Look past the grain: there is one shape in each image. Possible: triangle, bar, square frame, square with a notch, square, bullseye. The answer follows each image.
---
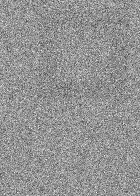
dark square frame
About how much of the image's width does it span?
two thirds
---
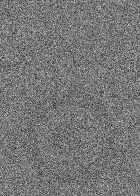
dark bullseye
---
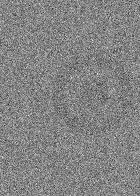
dark bullseye
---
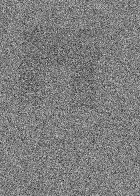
dark square with a notch
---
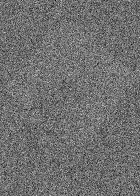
light square with a notch
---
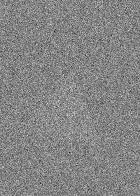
light triangle
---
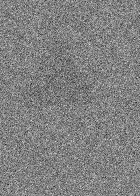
dark triangle
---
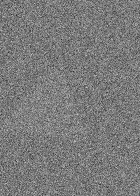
light triangle
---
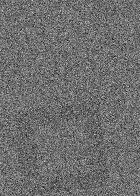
dark square frame
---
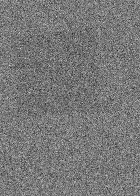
dark square
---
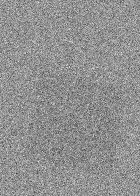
dark square
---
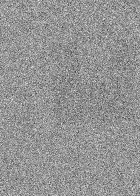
dark square with a notch
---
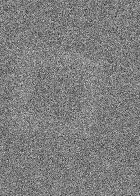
light square frame
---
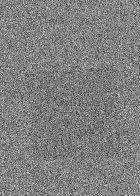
dark square
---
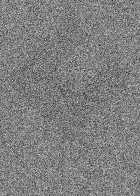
dark square with a notch
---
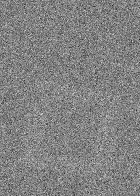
light square frame
